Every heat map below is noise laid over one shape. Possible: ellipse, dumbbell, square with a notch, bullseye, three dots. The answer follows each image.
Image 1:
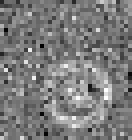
light bullseye
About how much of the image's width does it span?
half
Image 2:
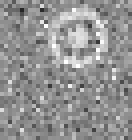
light bullseye
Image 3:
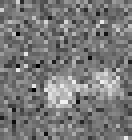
light dumbbell
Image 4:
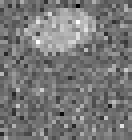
light ellipse
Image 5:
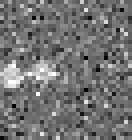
light dumbbell, middle left
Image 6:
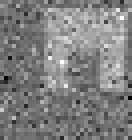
light square with a notch
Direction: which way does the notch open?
down
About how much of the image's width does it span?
two thirds
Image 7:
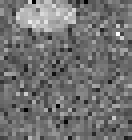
light ellipse
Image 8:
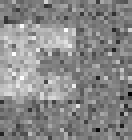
light square with a notch
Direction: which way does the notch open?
right
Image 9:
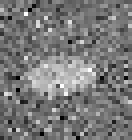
light ellipse
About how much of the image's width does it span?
half
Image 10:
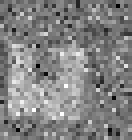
light square with a notch
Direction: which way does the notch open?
up
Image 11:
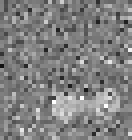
light dumbbell
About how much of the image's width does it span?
half
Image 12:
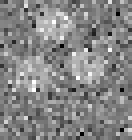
light three dots
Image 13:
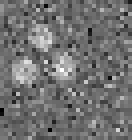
light three dots
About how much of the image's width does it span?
half
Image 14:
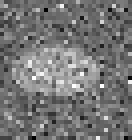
light ellipse
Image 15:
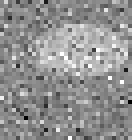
light ellipse
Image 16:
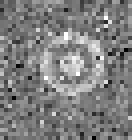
light bullseye
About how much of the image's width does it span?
half
